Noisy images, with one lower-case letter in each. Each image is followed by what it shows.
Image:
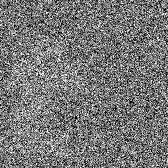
t
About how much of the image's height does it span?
two thirds
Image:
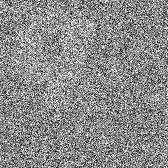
q
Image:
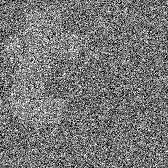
t
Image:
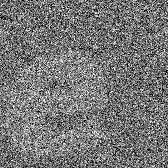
e
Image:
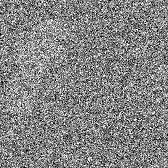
f
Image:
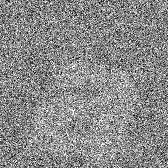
a
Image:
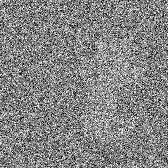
t
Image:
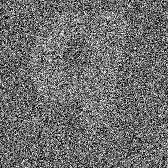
q
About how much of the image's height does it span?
two thirds
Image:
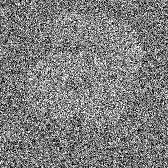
a
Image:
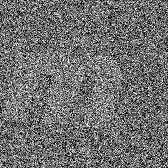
m
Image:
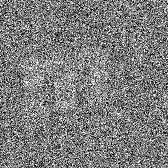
m
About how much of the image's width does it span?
half
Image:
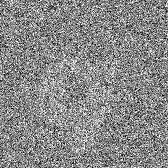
q
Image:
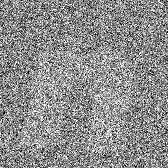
n
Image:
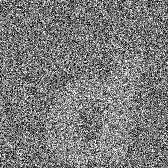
d
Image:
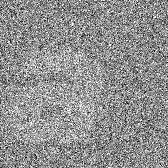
a
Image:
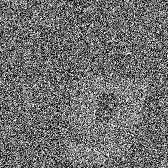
g
